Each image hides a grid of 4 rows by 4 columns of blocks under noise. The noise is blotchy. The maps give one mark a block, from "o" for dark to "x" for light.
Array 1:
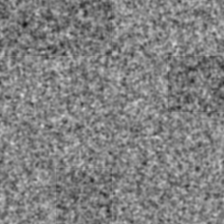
o o x x
x x x o
x x x x
x o x x
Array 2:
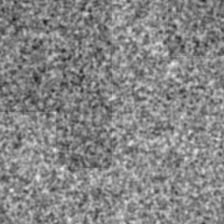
o o x o
o o x x
x o x x
x x x x
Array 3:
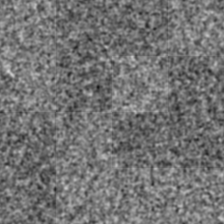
x o o x
x o x o
o x o o
o x x x
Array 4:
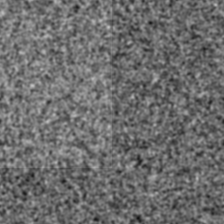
x x o o
x x o o
x x o o
o o o o
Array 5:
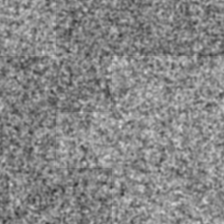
x o o o
o o x x
o x x x
o o x x
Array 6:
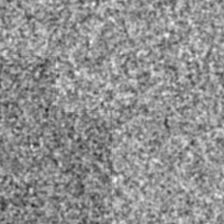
x x x x
o x x x
o o x x
o o x x
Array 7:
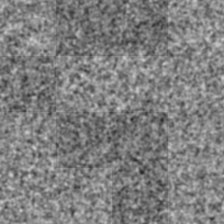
x o o x
o x x x
x o o x
x x o x
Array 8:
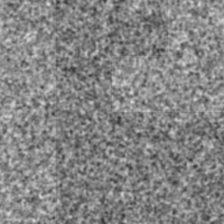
x o o x
x o x x
x o o o
x o o o
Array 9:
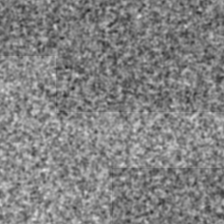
o o o o
x o o o
x x x x
x x o o
